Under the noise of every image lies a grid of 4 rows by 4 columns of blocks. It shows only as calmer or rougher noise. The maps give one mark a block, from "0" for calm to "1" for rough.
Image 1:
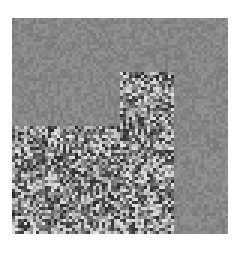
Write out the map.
0000
0010
1110
1110
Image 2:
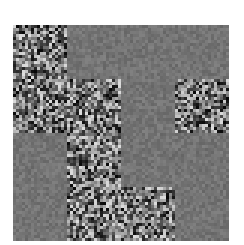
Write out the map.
1000
1101
0100
0110
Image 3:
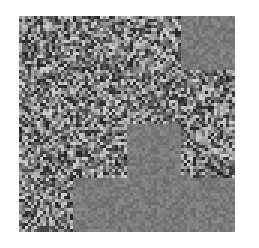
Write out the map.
1110
1111
1101
1000
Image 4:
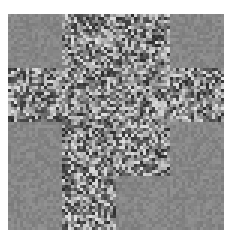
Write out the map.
0110
1111
0110
0100
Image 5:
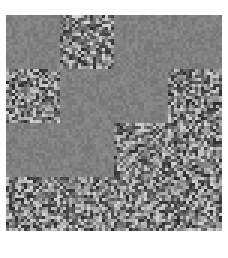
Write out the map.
0100
1001
0011
1111
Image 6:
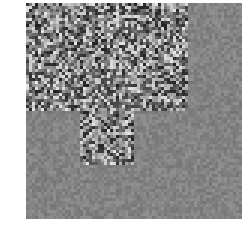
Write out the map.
1110
1110
0100
0000
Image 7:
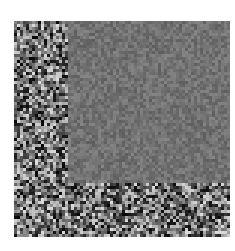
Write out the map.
1000
1000
1000
1111
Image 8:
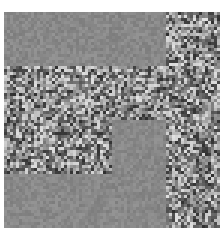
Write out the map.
0001
1111
1101
0001
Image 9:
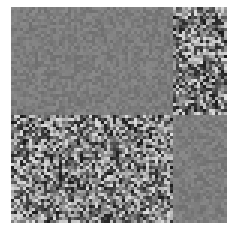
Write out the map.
0001
0001
1110
1110
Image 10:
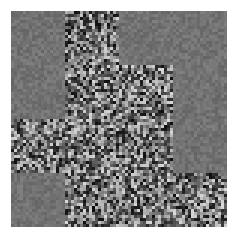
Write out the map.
0100
0110
1110
0111
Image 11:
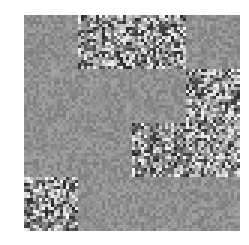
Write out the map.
0110
0001
0011
1000
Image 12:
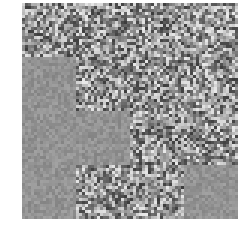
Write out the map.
1111
0111
0011
0110
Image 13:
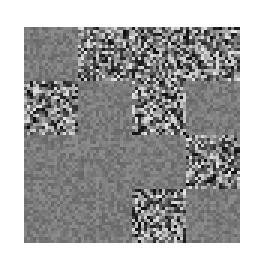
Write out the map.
0111
1010
0001
0010
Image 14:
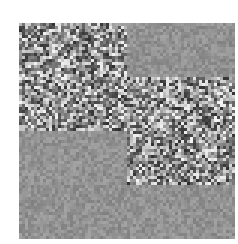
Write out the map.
1100
1111
0011
0000
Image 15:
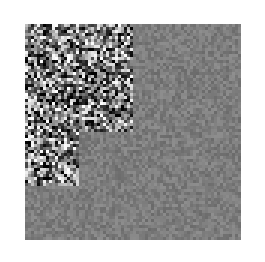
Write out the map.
1100
1100
1000
0000
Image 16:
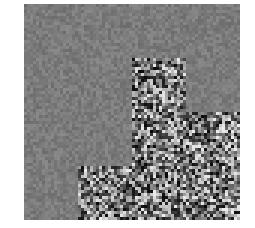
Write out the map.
0000
0010
0011
0111
